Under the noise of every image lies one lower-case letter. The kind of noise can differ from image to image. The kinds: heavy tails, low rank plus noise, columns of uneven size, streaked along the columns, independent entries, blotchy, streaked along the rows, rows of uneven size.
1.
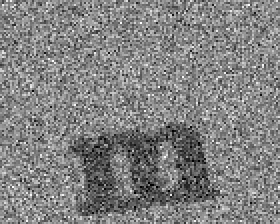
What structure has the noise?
independent entries
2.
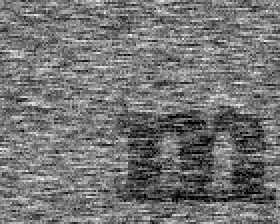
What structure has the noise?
streaked along the rows
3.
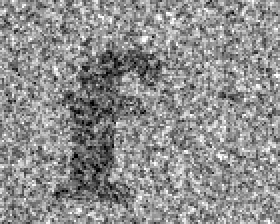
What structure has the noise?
blotchy
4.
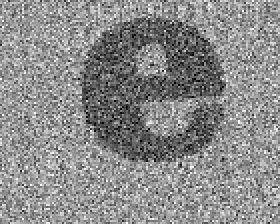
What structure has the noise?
low rank plus noise
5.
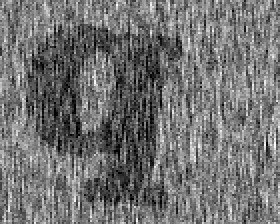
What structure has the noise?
streaked along the columns
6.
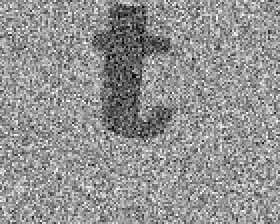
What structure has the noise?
independent entries
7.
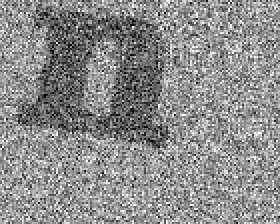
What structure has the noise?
low rank plus noise
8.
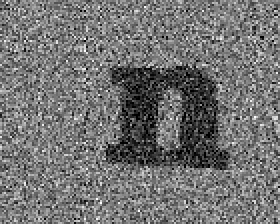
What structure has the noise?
low rank plus noise
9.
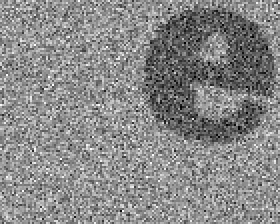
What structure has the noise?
independent entries
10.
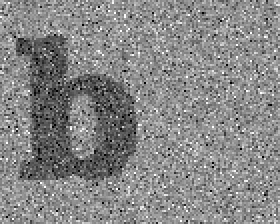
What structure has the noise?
heavy tails
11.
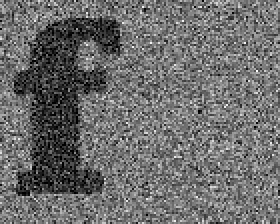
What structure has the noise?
low rank plus noise
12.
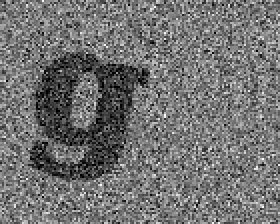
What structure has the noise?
low rank plus noise
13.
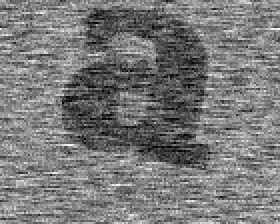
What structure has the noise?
streaked along the rows
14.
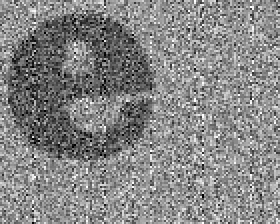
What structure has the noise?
columns of uneven size
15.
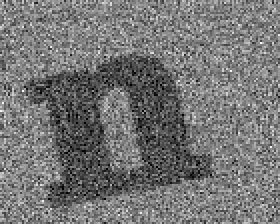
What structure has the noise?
low rank plus noise
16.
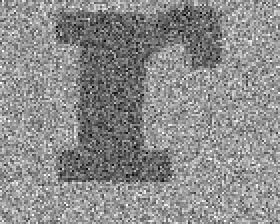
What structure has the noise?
independent entries
